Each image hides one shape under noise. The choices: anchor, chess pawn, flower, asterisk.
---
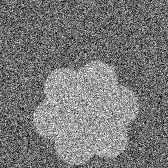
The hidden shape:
flower
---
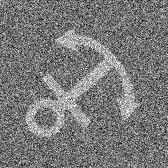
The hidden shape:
anchor
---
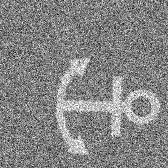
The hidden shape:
anchor
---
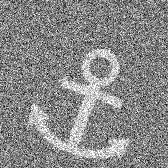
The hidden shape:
anchor
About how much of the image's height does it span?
two thirds
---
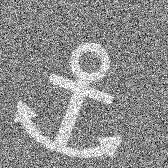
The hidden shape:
anchor
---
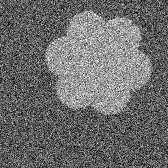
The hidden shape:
flower
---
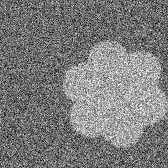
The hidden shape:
flower
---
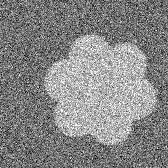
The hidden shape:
flower
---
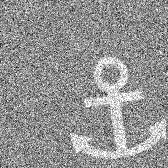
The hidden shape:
anchor
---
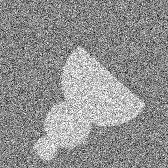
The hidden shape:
chess pawn
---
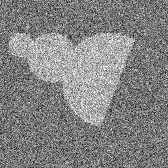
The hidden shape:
chess pawn
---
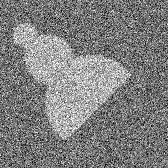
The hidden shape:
chess pawn
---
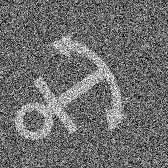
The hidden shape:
anchor
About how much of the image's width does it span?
two thirds
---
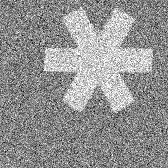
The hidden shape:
asterisk
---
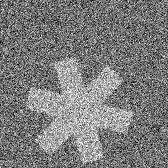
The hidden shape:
asterisk
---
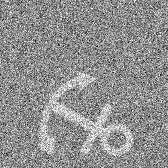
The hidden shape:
anchor
